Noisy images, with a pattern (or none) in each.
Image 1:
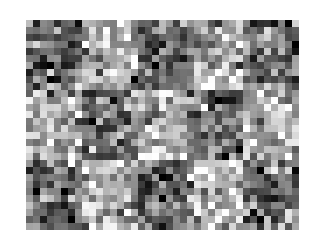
a checkerboard
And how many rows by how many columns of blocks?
3 by 5
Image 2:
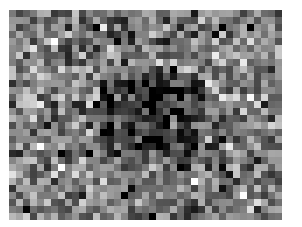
one block
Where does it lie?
centre
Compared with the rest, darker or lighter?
darker
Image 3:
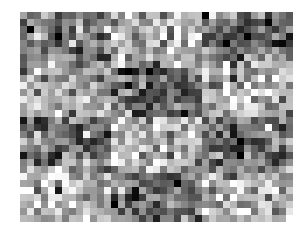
a checkerboard
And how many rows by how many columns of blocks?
4 by 3
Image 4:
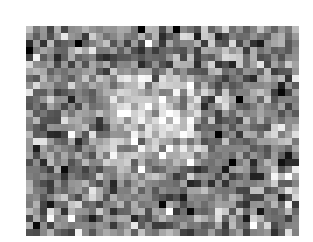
one block
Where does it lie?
centre
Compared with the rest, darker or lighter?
lighter
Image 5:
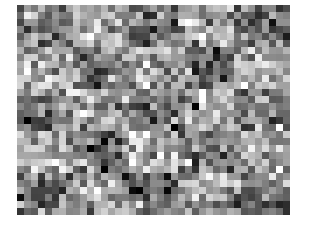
a checkerboard
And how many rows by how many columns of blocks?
5 by 5
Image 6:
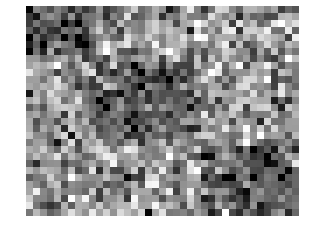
blocks along the diagonal
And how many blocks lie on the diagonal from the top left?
3
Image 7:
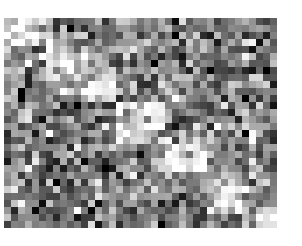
blocks along the diagonal
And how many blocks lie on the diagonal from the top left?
7
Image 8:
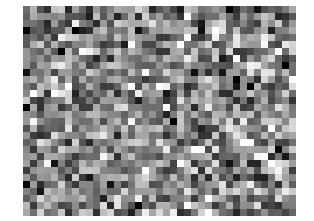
only noise
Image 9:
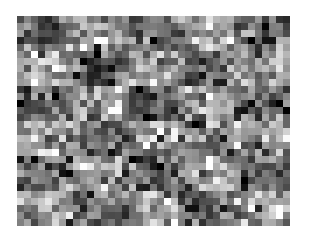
a checkerboard
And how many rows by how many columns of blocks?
6 by 5
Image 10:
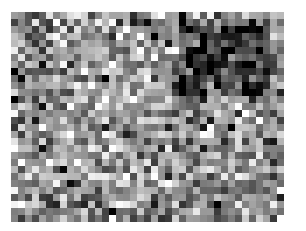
one block
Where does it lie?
top right
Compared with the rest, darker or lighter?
darker
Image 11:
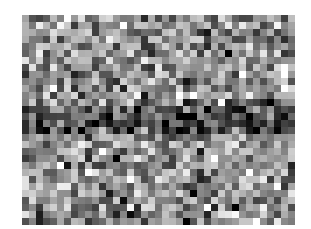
one band of rows
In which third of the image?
middle
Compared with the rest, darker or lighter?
darker
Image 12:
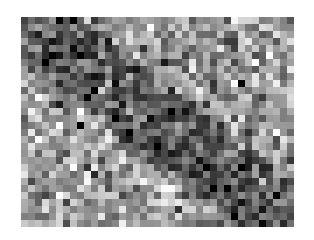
a diagonal band
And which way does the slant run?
top left to bottom right
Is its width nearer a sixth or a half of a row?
a half
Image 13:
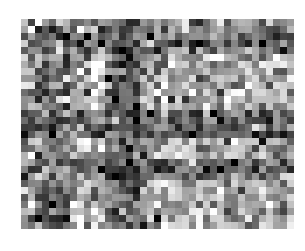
bands of rows crossing bands of columns
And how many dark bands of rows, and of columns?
3 and 2
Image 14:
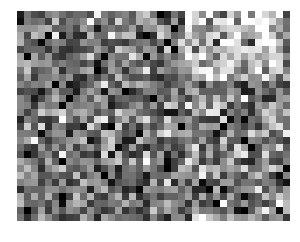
one block
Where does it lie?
top right
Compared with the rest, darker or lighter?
lighter
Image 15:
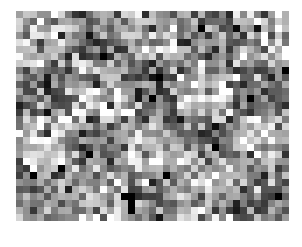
a checkerboard
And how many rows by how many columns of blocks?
4 by 5
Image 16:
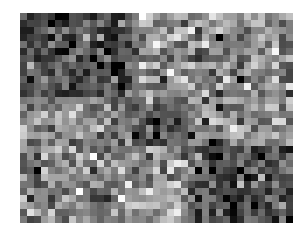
blocks along the diagonal
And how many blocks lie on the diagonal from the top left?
3
